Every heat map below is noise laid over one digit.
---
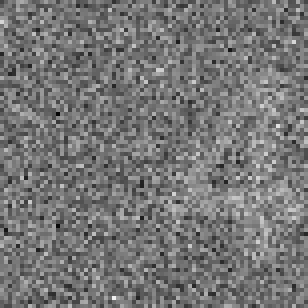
light 4
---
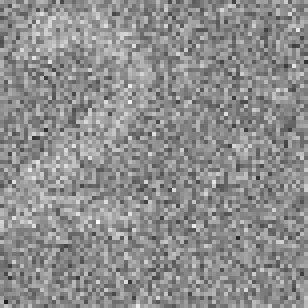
light 2
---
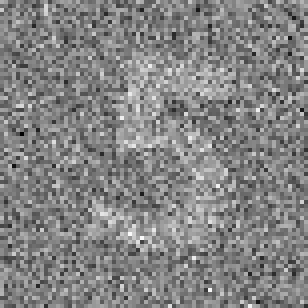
light 5
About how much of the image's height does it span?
two thirds
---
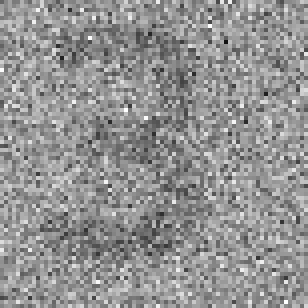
dark 3
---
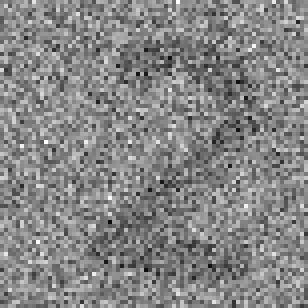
dark 2
